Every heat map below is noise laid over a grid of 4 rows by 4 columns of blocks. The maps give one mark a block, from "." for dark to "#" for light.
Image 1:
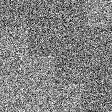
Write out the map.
...#
#...
##..
###.
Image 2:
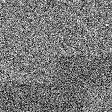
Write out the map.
####
####
##..
...#
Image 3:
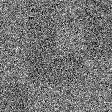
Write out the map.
#.#.
#.#.
#..#
.###
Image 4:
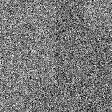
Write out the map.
##.#
##..
##..
#...
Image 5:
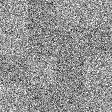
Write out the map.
#.##
#...
.#.#
#..#
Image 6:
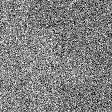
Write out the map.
#...
##..
###.
##..
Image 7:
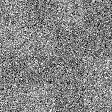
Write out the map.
#.#.
##..
...#
##.#
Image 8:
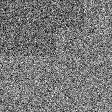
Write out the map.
...#
..##
####
####
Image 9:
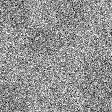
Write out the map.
.#.#
#.##
###.
.##.
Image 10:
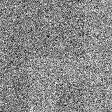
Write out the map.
...#
...#
.###
.#.#
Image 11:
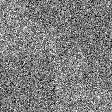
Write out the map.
#...
##..
..#.
..##
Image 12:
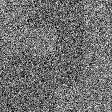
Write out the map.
#..#
##.#
...#
..##
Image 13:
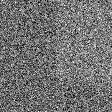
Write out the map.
..##
..##
..##
....
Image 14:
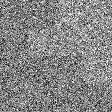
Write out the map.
..##
.###
...#
....
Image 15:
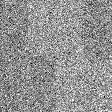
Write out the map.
.##.
.##.
..##
..##
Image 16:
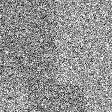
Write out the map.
..##
..##
..##
#..#
